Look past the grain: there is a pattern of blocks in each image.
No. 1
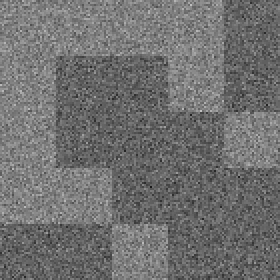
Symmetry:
mirrored about the diagonal from the top left
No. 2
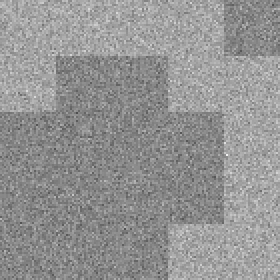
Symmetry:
mirrored about the diagonal from the bottom left
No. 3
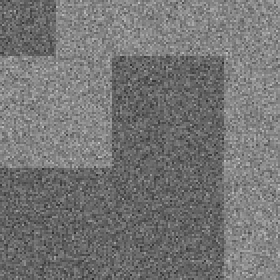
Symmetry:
no symmetry
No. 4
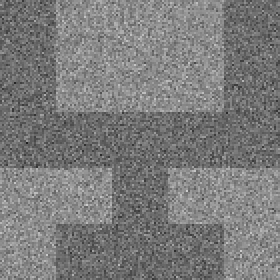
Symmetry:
left and right mirror each other
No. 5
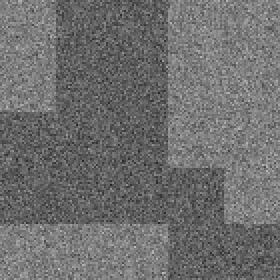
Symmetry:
no symmetry
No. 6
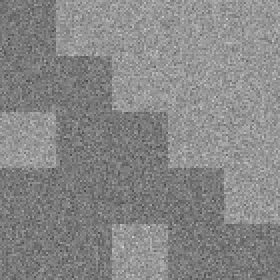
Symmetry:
mirrored about the diagonal from the bottom left
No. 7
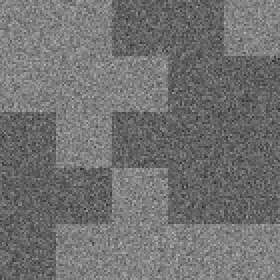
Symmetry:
no symmetry
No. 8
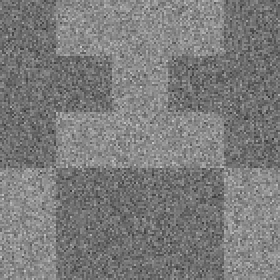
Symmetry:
left and right mirror each other
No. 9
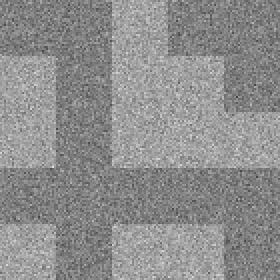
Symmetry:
mirrored about the diagonal from the bottom left
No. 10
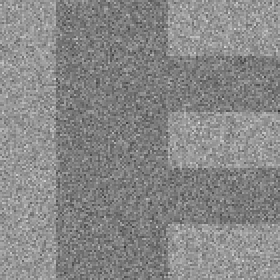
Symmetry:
top and bottom mirror each other
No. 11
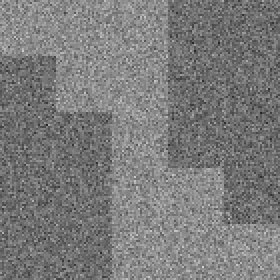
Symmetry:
the same after a half turn
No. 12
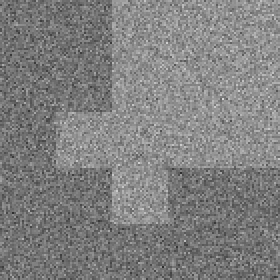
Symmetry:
mirrored about the diagonal from the bottom left
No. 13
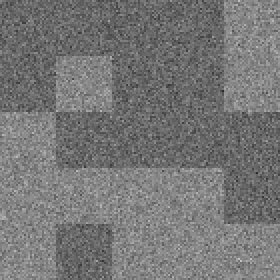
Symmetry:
no symmetry
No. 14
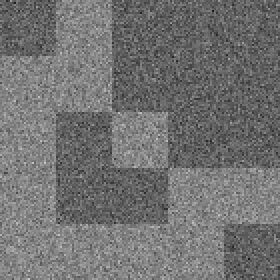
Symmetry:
mirrored about the diagonal from the bottom left
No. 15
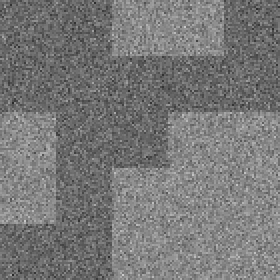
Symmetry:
mirrored about the diagonal from the top left
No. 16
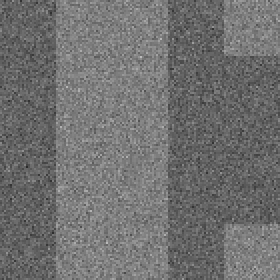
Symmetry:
top and bottom mirror each other
